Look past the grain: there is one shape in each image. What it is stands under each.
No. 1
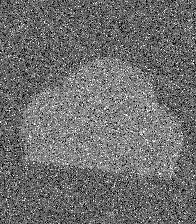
cloud
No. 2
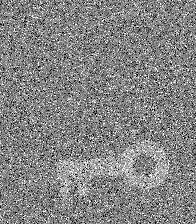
key
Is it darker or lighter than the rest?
lighter
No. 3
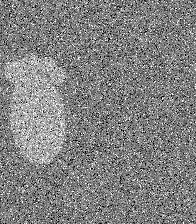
footprint
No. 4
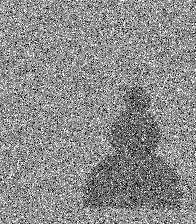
chess pawn
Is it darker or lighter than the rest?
darker
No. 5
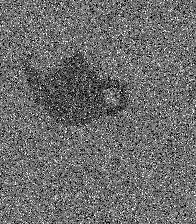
teapot
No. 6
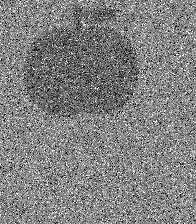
apple
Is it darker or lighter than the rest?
darker
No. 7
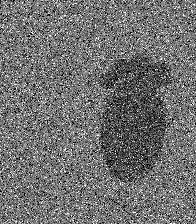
footprint
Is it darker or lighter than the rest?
darker
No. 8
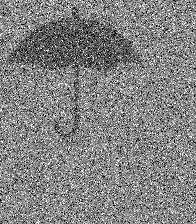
umbrella
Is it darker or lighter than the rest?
darker
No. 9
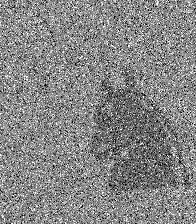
chess knight
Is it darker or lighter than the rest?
darker
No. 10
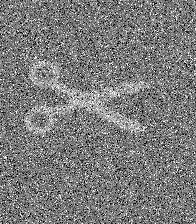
pair of scissors
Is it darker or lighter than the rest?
lighter
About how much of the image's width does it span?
two thirds
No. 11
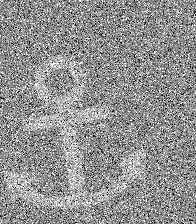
anchor
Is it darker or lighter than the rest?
lighter
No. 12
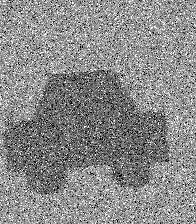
car
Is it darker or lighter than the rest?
darker
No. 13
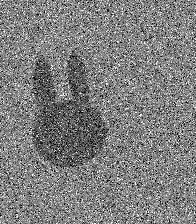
rabbit's head
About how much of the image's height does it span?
half
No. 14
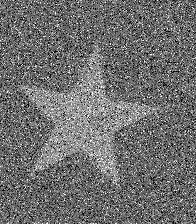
star
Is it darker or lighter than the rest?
lighter
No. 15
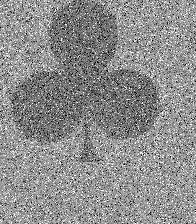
club
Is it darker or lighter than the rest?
darker
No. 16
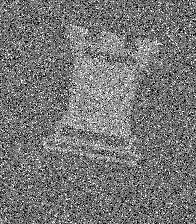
chess rook
